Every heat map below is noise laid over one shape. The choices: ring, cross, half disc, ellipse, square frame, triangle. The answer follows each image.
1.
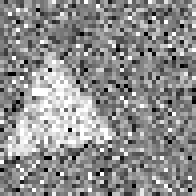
triangle
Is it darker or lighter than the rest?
lighter
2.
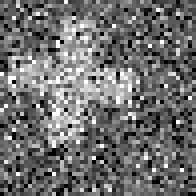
cross
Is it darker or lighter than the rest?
lighter
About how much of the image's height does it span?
two thirds
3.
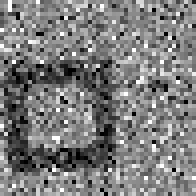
square frame
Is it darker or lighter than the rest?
darker
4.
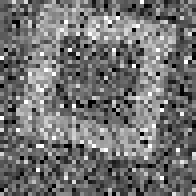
square frame
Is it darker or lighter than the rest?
lighter
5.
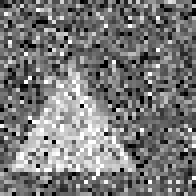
triangle
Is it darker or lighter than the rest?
lighter
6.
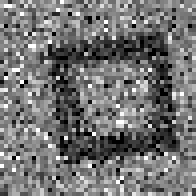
square frame
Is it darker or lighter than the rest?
darker
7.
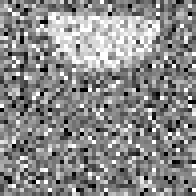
half disc
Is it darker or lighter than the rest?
lighter
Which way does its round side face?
down
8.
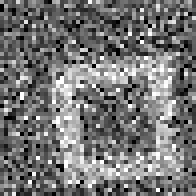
square frame
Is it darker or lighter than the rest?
lighter
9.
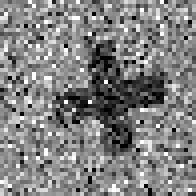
cross
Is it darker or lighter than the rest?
darker
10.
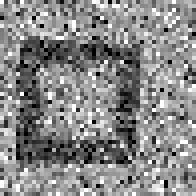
square frame
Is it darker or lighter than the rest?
darker
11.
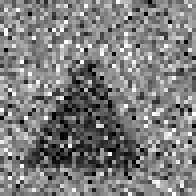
triangle
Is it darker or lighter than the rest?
darker
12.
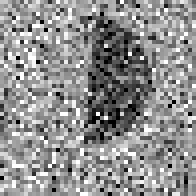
half disc
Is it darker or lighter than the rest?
darker
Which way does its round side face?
right
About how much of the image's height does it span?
two thirds
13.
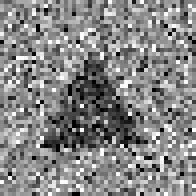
triangle
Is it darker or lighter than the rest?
darker
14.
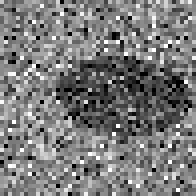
ellipse
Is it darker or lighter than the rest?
darker
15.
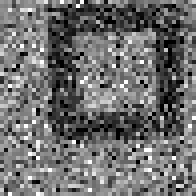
square frame
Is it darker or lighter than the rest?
darker
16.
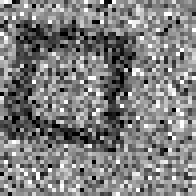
square frame
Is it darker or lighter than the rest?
darker
